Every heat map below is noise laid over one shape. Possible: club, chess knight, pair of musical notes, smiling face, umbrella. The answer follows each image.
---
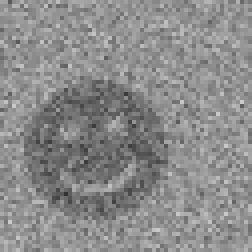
smiling face
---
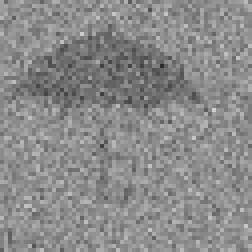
umbrella
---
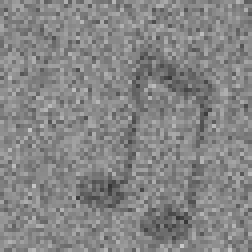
pair of musical notes
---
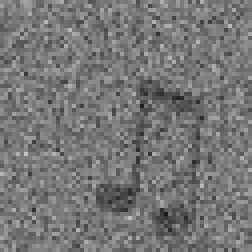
pair of musical notes
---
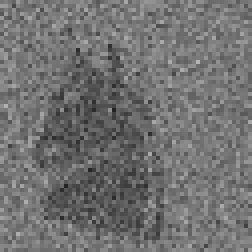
chess knight
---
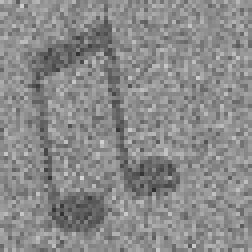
pair of musical notes
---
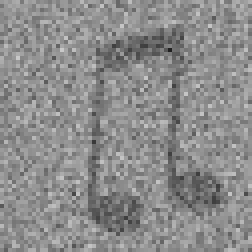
pair of musical notes
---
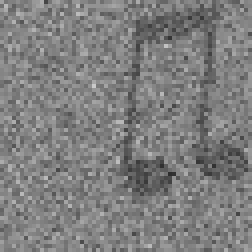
pair of musical notes
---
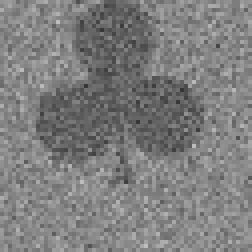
club
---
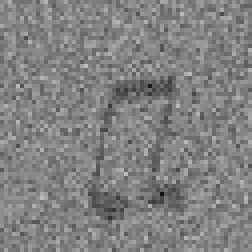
pair of musical notes
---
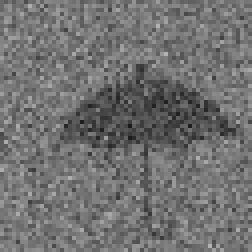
umbrella
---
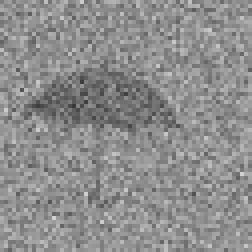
umbrella
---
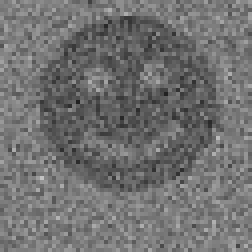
smiling face
